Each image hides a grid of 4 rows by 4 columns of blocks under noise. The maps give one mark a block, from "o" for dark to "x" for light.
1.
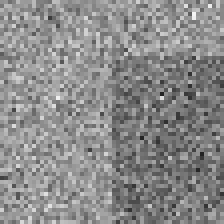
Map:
xxxx
xxoo
xxoo
xxoo
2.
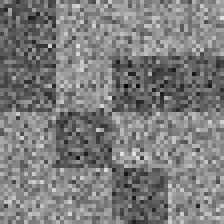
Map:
oxxx
oxoo
xoxx
xxox
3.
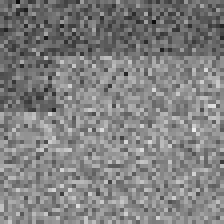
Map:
oooo
oxxx
xxxx
xxxx
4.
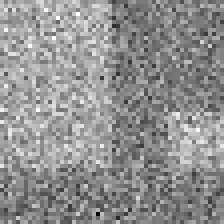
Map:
xxoo
xxoo
xxox
oooo
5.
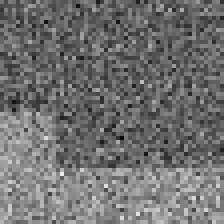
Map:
oooo
oooo
xooo
xxxx
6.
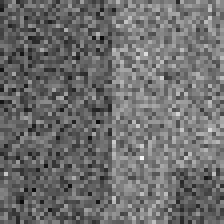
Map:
ooxx
ooxx
ooxx
ooxo
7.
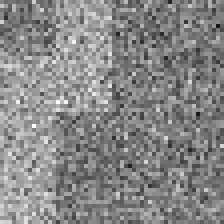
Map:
oxoo
xxoo
xooo
xooo
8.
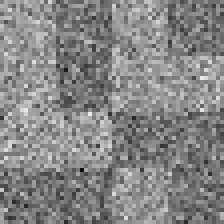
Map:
xoxo
xoxx
xxoo
ooxo
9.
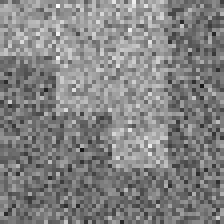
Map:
xxxo
oxxo
ooxo
oooo
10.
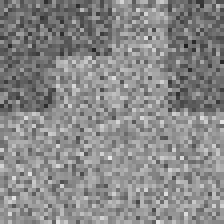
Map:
ooxo
oxxo
xxxx
xxxx
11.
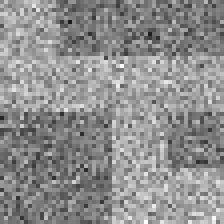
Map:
xooo
xxxx
ooxo
ooxx
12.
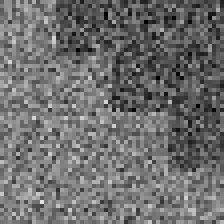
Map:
xooo
xxoo
xxxo
xxxx
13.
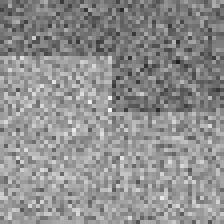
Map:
oooo
xxoo
xxxx
xxxx
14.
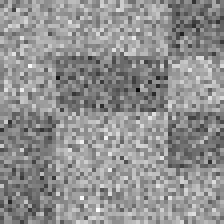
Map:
xxxo
xoox
oxxo
oxxx
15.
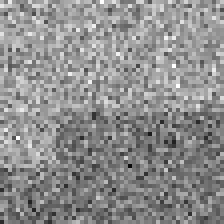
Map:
xxxx
xxxx
xooo
oooo
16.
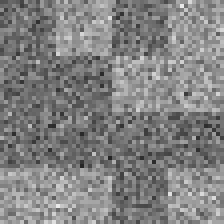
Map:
oxox
ooxx
oooo
xxox
